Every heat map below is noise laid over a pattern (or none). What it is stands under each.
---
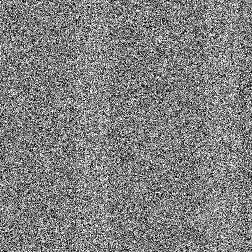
bands of columns
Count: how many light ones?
2
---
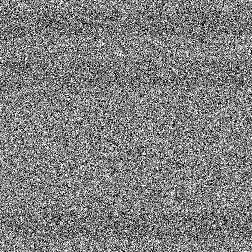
bands of rows
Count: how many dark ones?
3
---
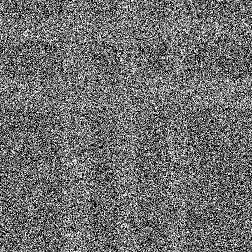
bands of rows crossing bands of columns
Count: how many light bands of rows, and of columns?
2 and 3
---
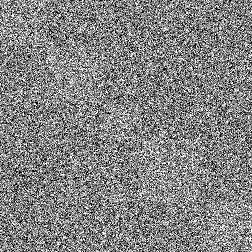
blocks along the diagonal
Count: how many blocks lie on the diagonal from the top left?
5
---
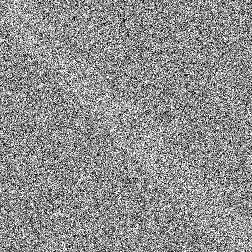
a diagonal band
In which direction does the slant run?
top left to bottom right
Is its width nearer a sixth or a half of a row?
a sixth
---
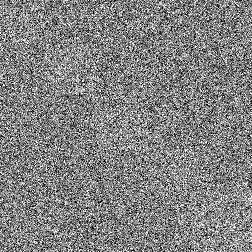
blocks along the diagonal
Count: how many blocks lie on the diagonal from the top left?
5
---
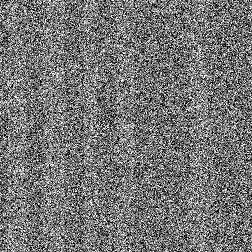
bands of columns
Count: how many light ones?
5
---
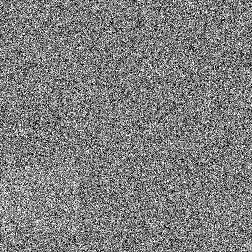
one block
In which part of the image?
bottom left
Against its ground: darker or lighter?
lighter
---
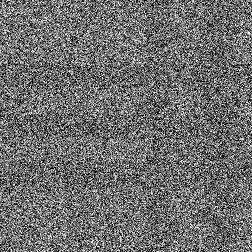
bands of rows crossing bands of columns
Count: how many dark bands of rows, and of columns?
3 and 2
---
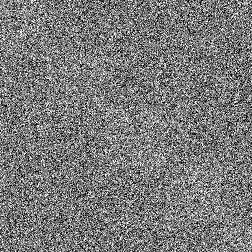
blocks along the diagonal
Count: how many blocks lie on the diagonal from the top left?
5
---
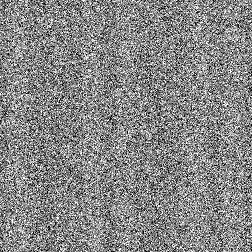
bands of columns
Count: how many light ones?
5
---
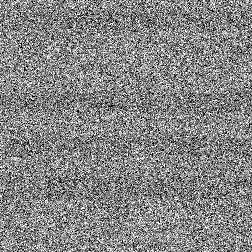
bands of rows
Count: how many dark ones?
4
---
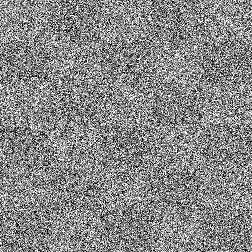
a checkerboard
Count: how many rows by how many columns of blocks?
6 by 5
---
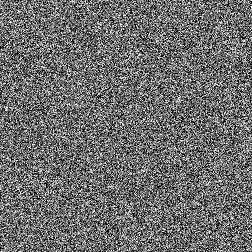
only noise
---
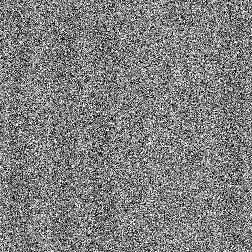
bands of columns
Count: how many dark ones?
4
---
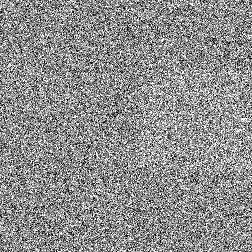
one block
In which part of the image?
middle right
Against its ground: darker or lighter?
lighter
